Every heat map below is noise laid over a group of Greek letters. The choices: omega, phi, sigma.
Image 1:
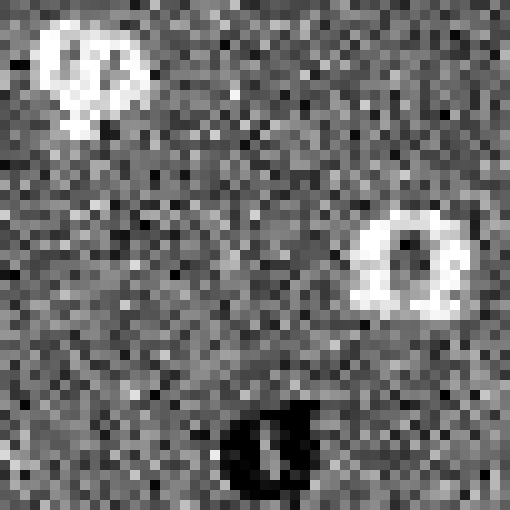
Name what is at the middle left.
nothing
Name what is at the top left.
phi
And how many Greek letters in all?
3
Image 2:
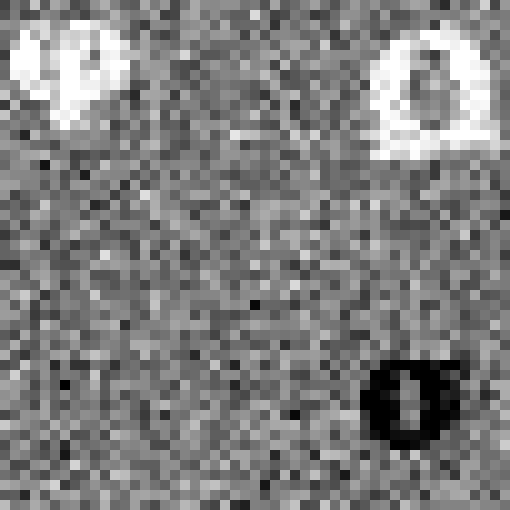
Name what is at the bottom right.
sigma
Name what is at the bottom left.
nothing
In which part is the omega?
top right
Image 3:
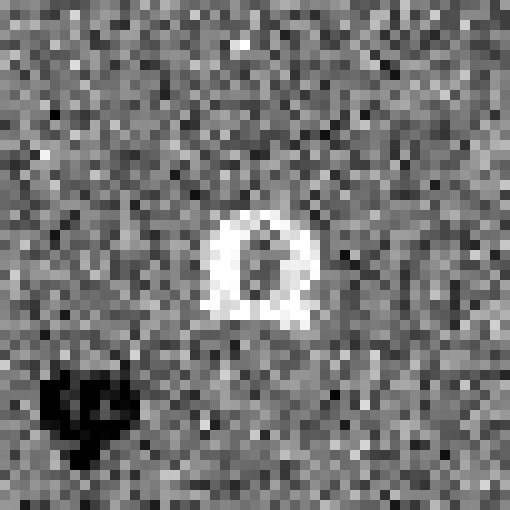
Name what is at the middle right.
nothing
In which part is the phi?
bottom left
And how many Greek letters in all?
2
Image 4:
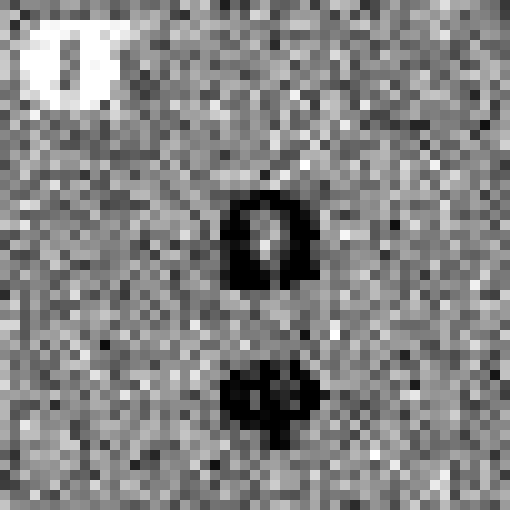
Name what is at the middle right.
nothing
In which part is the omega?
centre
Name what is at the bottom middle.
phi
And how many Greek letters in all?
3
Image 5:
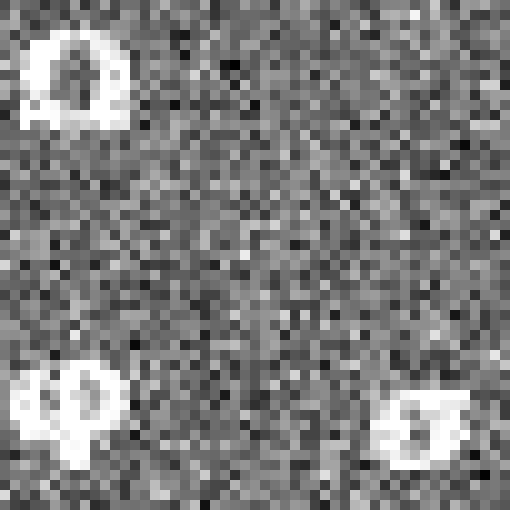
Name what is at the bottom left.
phi
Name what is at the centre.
nothing
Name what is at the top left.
omega
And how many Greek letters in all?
3
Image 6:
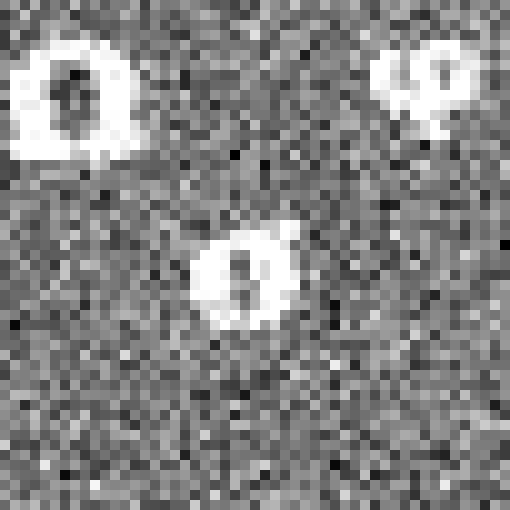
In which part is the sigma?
centre
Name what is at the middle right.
nothing
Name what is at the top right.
phi
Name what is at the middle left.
nothing
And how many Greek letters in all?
3
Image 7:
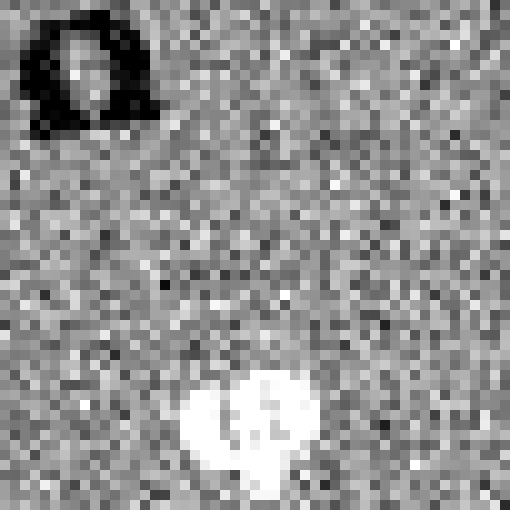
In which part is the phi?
bottom middle
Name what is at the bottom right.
nothing
